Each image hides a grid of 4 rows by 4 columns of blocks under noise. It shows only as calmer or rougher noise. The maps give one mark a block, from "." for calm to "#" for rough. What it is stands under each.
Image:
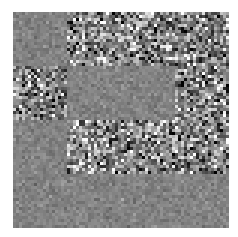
. # # #
# . . #
. # # #
. . . .
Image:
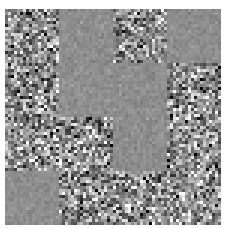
# . # .
# . . #
# # . #
. # # #
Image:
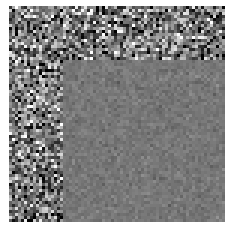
# # # #
# . . .
# . . .
# . . .
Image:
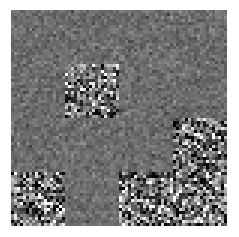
. . . .
. # . .
. . . #
# . # #
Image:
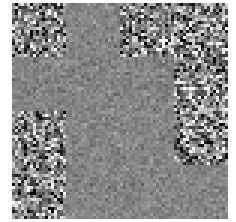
# . # #
. . . #
# . . #
# . . .
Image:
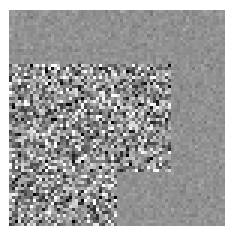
. . . .
# # # .
# # # .
# # . .
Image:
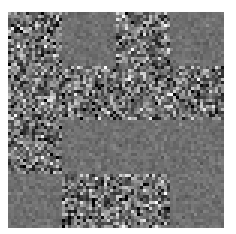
# . # .
# # # #
# . . .
. # # .
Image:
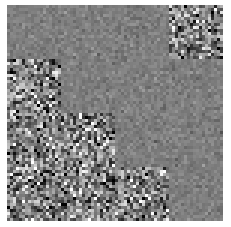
. . . #
# . . .
# # . .
# # # .
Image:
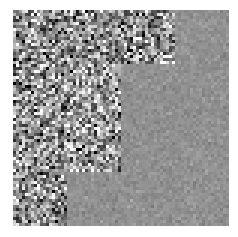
# # # .
# # . .
# # . .
# . . .
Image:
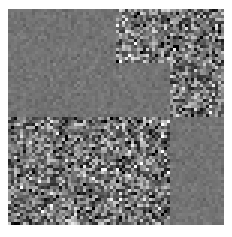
. . # #
. . . #
# # # .
# # # .
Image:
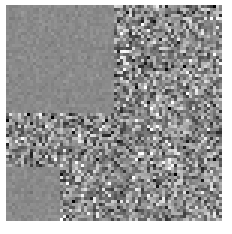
. . # #
. . # #
# # # #
. # # #
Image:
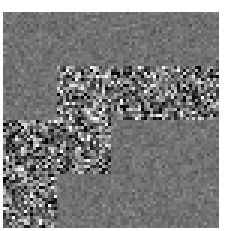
. . . .
. # # #
# # . .
# . . .
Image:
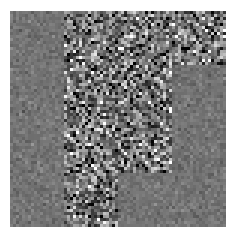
. # # #
. # # .
. # # .
. # . .
